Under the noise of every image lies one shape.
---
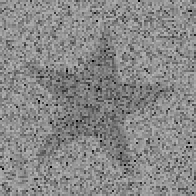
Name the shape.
star
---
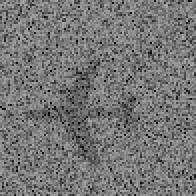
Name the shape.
airplane
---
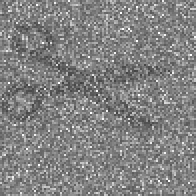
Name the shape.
pair of scissors
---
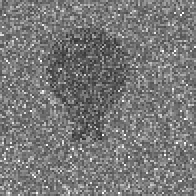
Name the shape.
light bulb
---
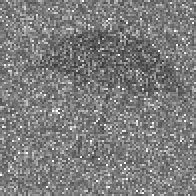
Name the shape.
umbrella
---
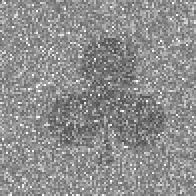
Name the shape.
club
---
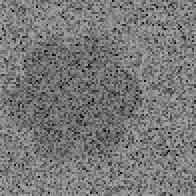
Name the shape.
flower
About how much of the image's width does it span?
two thirds
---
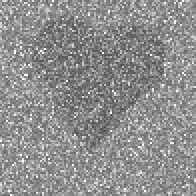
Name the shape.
heart
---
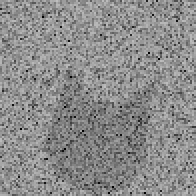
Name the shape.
cat's head
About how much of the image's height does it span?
two thirds
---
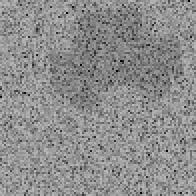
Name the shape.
car
